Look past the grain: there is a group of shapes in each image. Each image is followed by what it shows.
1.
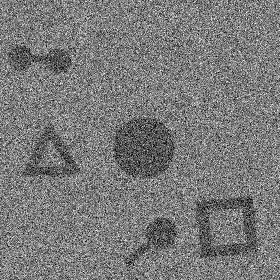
top left: dumbbell; middle left: triangle frame; centre: disc; bottom middle: lollipop; bottom right: square frame
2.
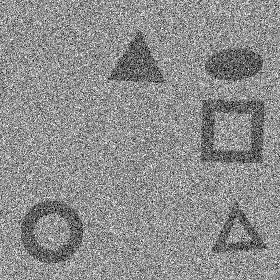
top middle: triangle; top right: ellipse; middle right: square frame; bottom left: ring; bottom right: triangle frame
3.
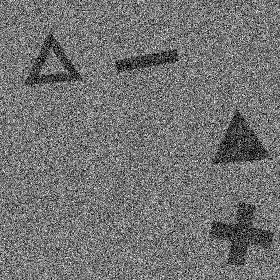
top left: triangle frame; top middle: bar; middle right: triangle; bottom right: cross
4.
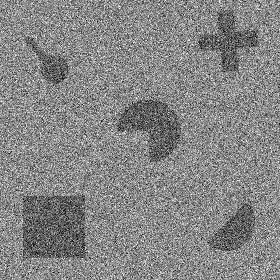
top left: lollipop; top right: cross; centre: disc with a wedge cut out; bottom left: square; bottom right: half disc
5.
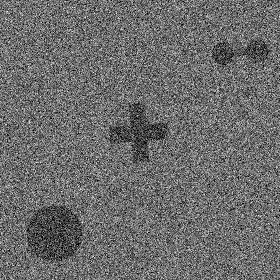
top right: dumbbell; centre: cross; bottom left: disc
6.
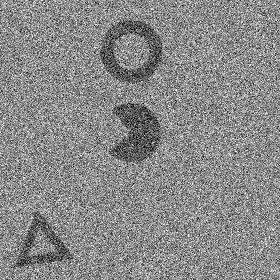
top middle: ring; centre: disc with a wedge cut out; bottom left: triangle frame
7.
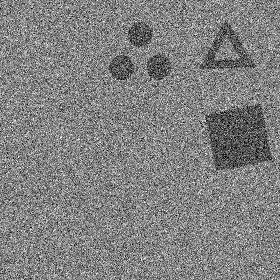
top middle: three dots; top right: triangle frame; middle right: square
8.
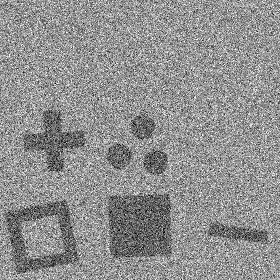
middle left: cross; centre: three dots; bottom left: square frame; bottom middle: square; bottom right: bar
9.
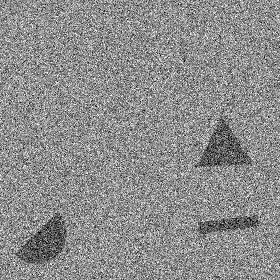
middle right: triangle; bottom left: half disc; bottom right: bar
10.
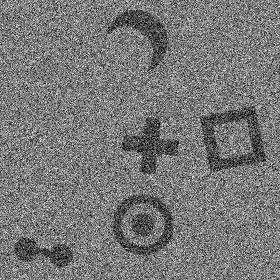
top middle: crescent; centre: cross; middle right: square frame; bottom left: dumbbell; bottom middle: bullseye
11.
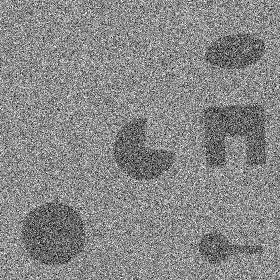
top right: ellipse; centre: disc with a wedge cut out; middle right: square with a notch; bottom left: disc; bottom right: lollipop
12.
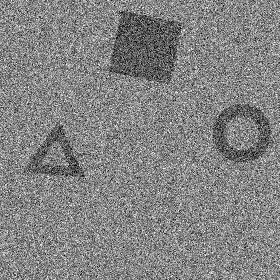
top middle: square; middle left: triangle frame; middle right: ring
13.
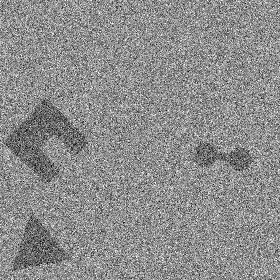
middle left: square with a notch; middle right: dumbbell; bottom left: triangle
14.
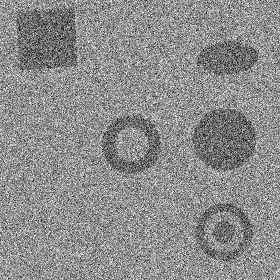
top left: square; top right: ellipse; centre: ring; middle right: disc; bottom right: bullseye
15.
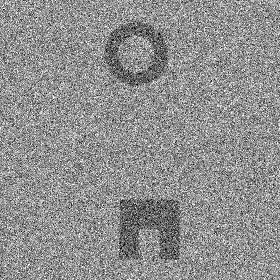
top middle: ring; bottom middle: square with a notch
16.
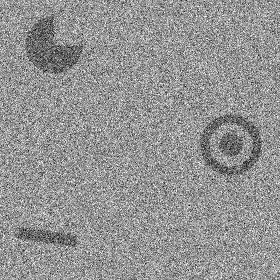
top left: disc with a wedge cut out; middle right: bullseye; bottom left: bar
